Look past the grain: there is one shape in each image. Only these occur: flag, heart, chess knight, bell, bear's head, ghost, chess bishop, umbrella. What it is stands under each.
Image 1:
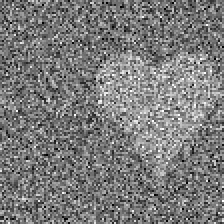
light heart
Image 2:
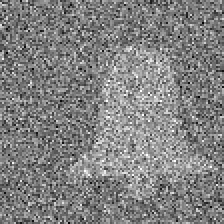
light bell
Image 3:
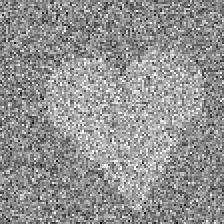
light heart
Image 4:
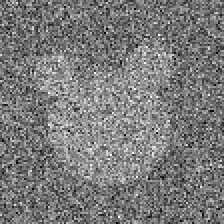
light bear's head
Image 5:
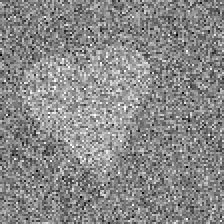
light heart
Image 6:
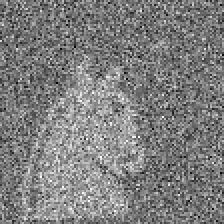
light chess knight
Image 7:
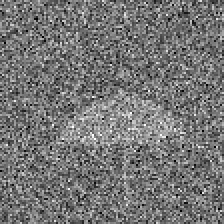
light umbrella
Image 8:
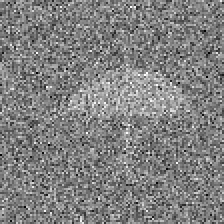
light umbrella
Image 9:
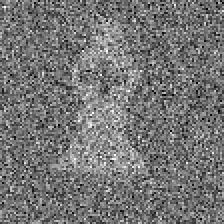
light chess bishop
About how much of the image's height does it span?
two thirds
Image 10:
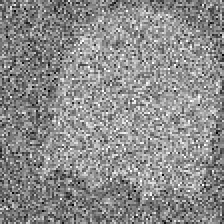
light ghost
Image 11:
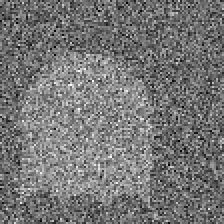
light ghost
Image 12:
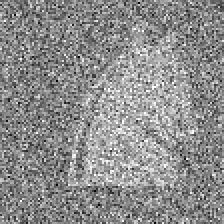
light chess knight
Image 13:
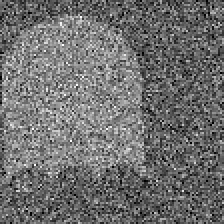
light ghost
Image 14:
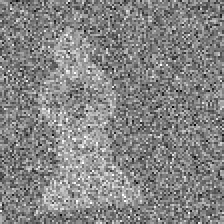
light chess bishop
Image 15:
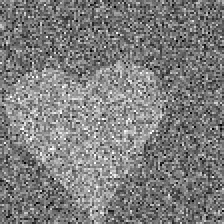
light heart
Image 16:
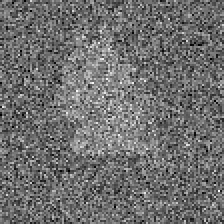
light chess knight
